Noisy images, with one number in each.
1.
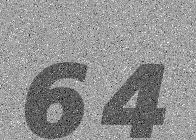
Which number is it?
64
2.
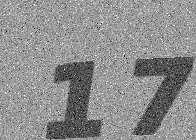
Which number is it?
17
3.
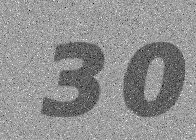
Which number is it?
30
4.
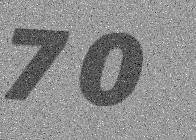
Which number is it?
70
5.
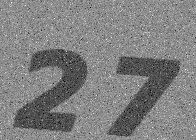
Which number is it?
27
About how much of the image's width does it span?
nearly all
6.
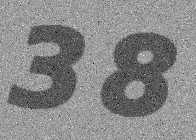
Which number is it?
38
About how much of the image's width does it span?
nearly all
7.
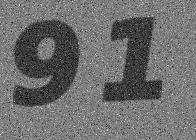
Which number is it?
91
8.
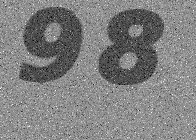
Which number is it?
98
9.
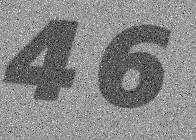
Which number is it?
46
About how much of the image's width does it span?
nearly all
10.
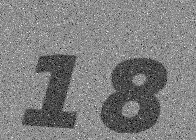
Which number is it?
18
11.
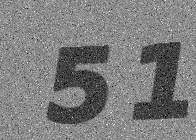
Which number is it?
51
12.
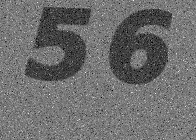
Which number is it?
56
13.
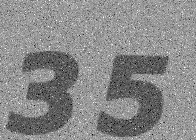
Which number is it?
35
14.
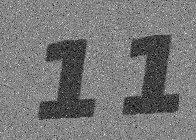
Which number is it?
11
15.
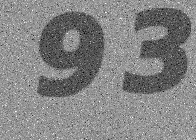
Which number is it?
93
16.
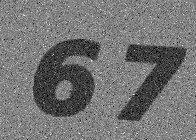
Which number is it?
67
